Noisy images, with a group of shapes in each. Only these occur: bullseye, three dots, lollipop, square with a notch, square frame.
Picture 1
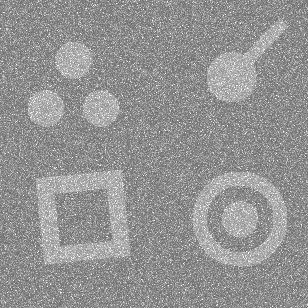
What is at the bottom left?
square frame
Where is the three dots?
top left
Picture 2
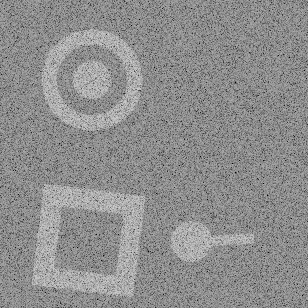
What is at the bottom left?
square frame
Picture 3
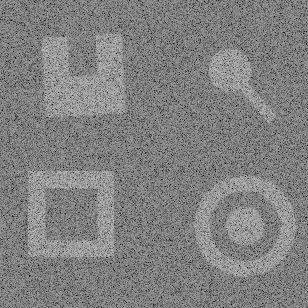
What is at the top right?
lollipop
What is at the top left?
square with a notch
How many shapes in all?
4
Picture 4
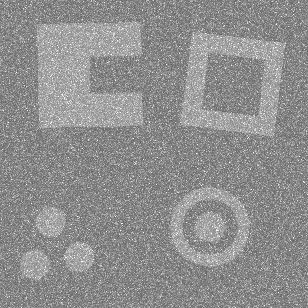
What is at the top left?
square with a notch
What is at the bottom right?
bullseye
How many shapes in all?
4
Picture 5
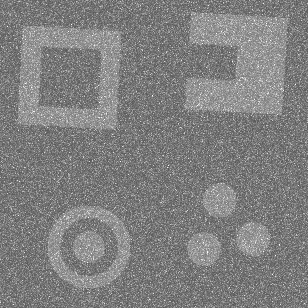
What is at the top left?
square frame
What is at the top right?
square with a notch
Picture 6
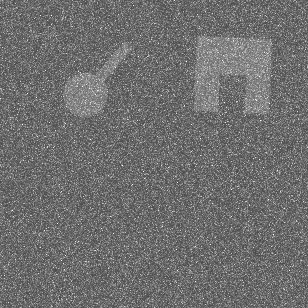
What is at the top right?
square with a notch
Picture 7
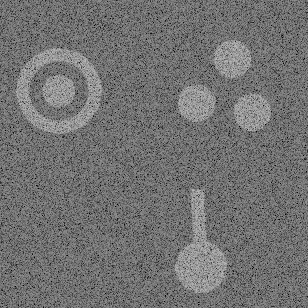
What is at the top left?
bullseye
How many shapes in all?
3
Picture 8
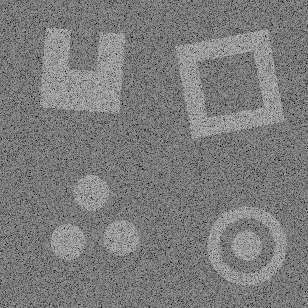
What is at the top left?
square with a notch
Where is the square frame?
top right
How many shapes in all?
4
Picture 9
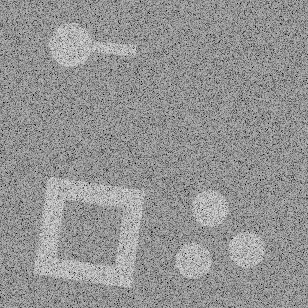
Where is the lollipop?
top left
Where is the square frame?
bottom left
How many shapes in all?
3
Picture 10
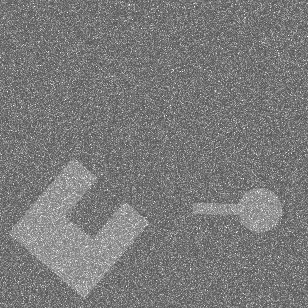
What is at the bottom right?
lollipop
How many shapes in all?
2
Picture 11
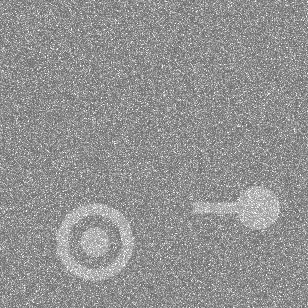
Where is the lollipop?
bottom right
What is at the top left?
nothing
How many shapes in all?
2
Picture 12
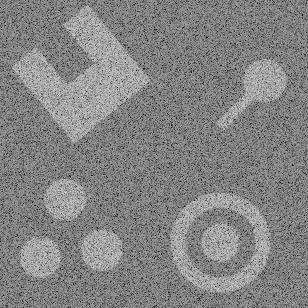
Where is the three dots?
bottom left
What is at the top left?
square with a notch
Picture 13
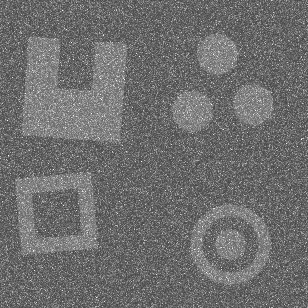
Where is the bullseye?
bottom right
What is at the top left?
square with a notch
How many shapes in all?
4
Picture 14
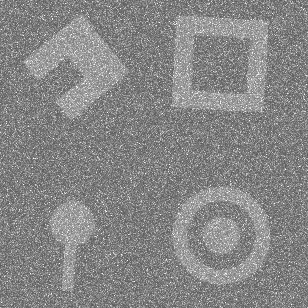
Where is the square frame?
top right
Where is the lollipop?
bottom left
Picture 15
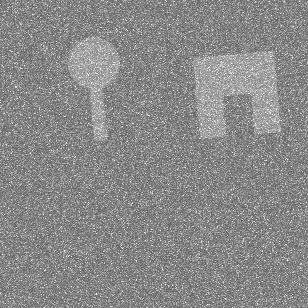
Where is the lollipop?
top left
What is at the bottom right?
nothing
